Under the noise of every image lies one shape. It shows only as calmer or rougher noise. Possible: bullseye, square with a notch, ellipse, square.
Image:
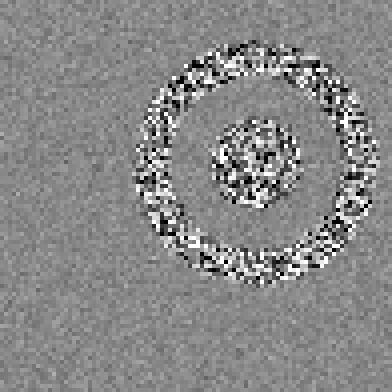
bullseye
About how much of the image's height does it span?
two thirds
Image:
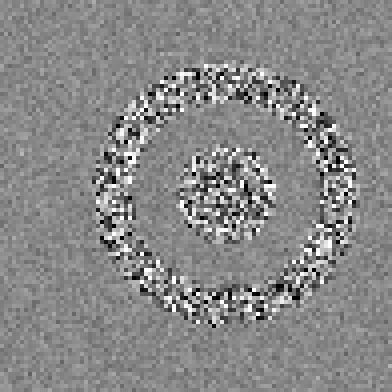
bullseye
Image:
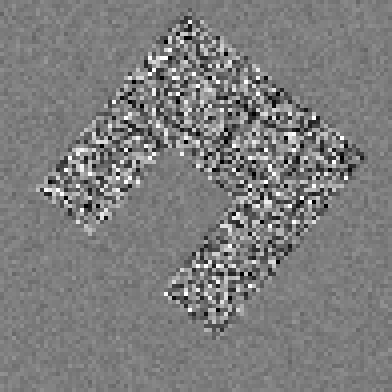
square with a notch
